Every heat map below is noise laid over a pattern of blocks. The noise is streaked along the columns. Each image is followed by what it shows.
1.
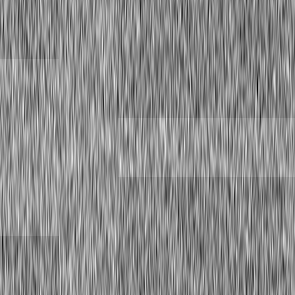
top and bottom mirror each other
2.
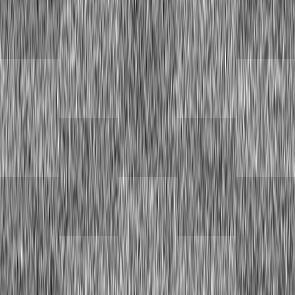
left and right mirror each other
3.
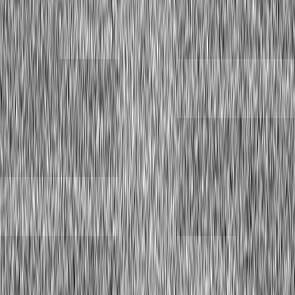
the same after a half turn
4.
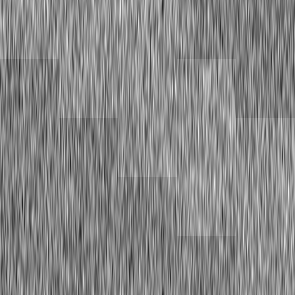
mirrored about the diagonal from the bottom left
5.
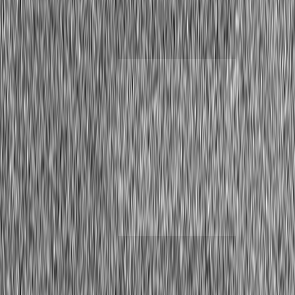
top and bottom mirror each other
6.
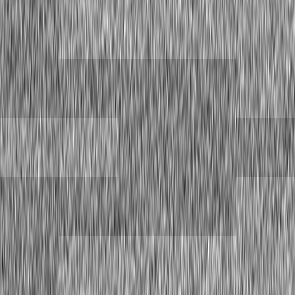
top and bottom mirror each other
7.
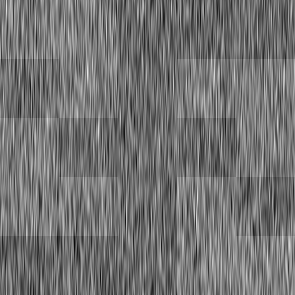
the same after a half turn
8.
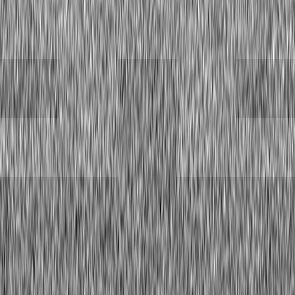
left and right mirror each other
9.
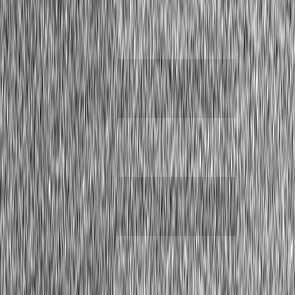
top and bottom mirror each other
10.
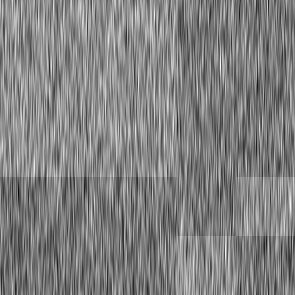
mirrored about the diagonal from the top left
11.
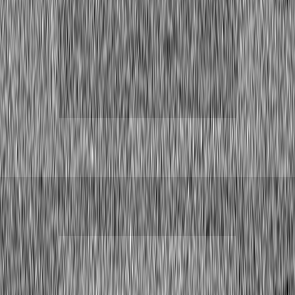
left and right mirror each other
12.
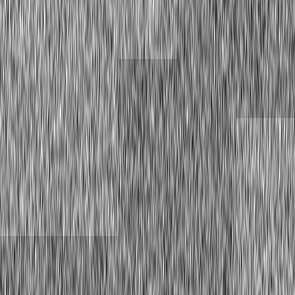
no symmetry
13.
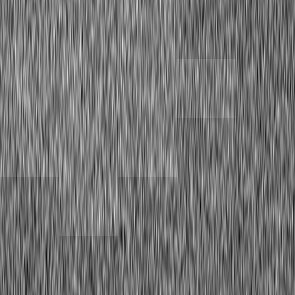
mirrored about the diagonal from the top left
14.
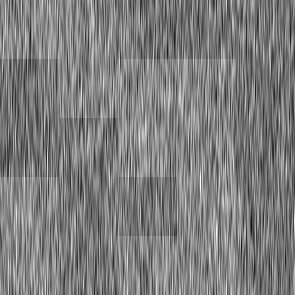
no symmetry
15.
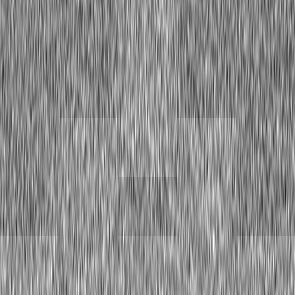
left and right mirror each other
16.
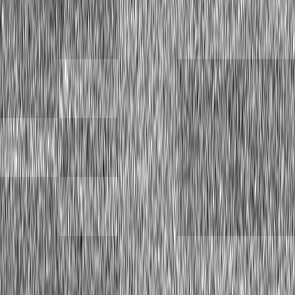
top and bottom mirror each other
